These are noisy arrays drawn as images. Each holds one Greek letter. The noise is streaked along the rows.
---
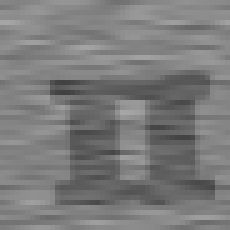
pi
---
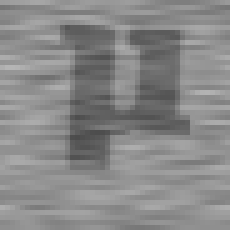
mu
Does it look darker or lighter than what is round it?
darker
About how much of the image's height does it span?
two thirds
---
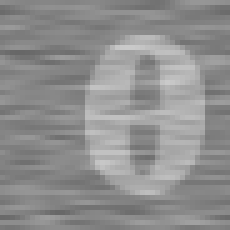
theta
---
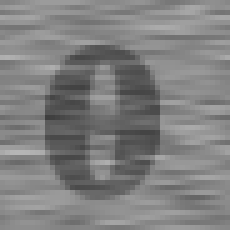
theta
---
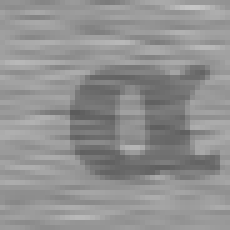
alpha
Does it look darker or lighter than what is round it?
darker
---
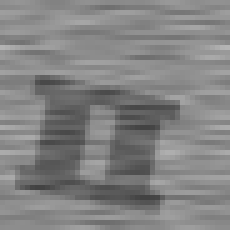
pi
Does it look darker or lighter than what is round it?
darker
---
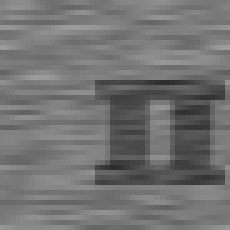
pi
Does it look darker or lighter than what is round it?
darker
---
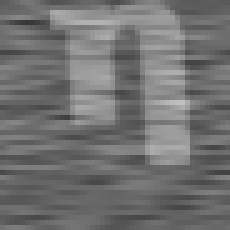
eta
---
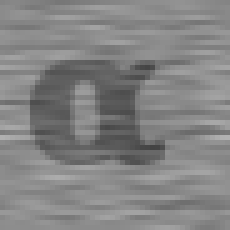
alpha
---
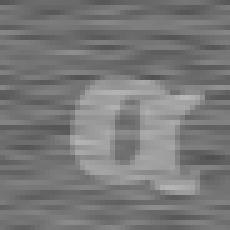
alpha
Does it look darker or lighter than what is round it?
lighter
